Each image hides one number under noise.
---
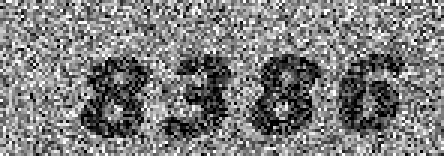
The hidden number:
8386
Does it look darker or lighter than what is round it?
darker
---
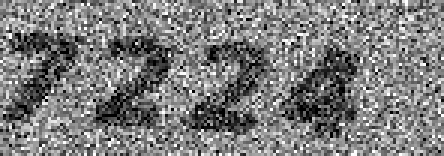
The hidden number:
7224
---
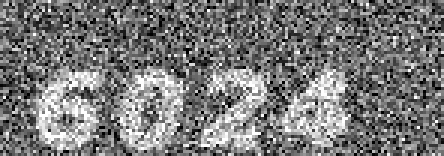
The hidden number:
6024
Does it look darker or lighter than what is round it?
lighter
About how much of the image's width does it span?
two thirds
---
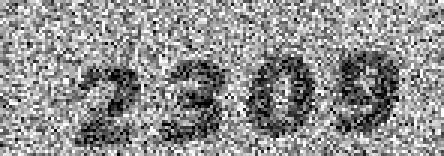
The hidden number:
2309
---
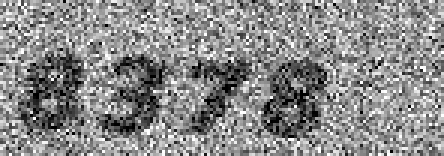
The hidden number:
8378
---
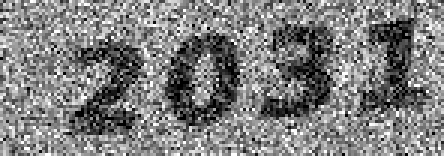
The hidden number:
2031
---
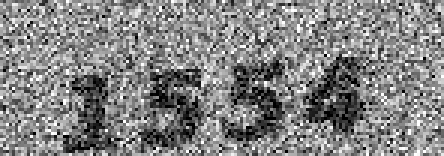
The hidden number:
1554
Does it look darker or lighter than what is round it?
darker
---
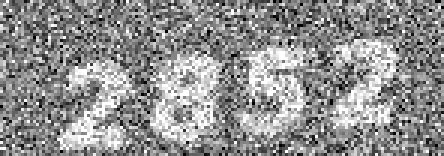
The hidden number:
2852
